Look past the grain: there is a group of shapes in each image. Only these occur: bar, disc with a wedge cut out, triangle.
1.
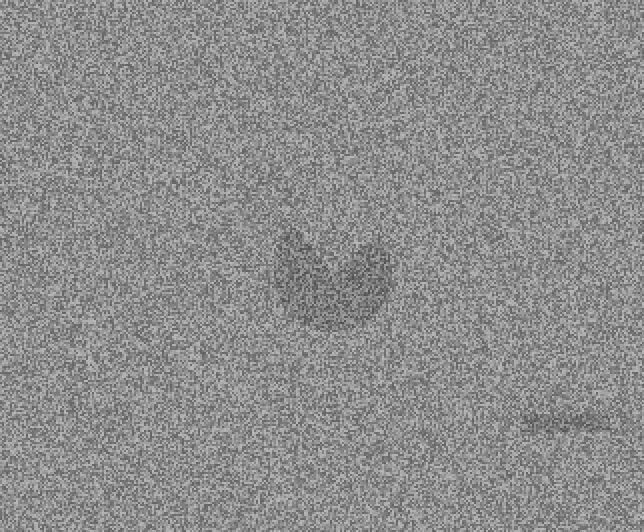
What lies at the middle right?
nothing
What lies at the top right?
nothing
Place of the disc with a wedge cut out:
centre
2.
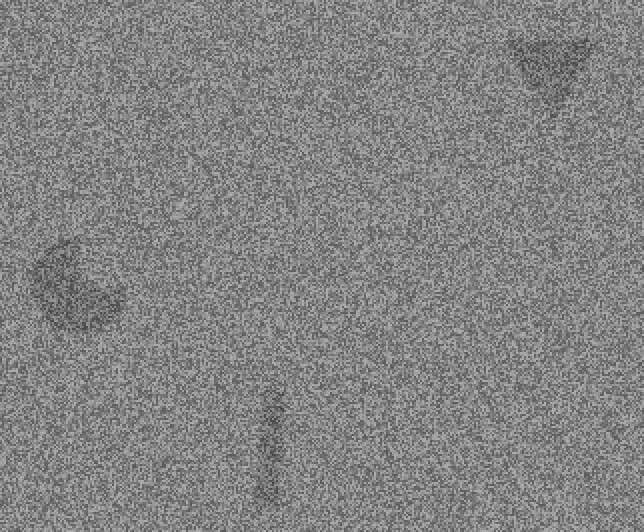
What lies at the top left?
nothing
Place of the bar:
bottom middle
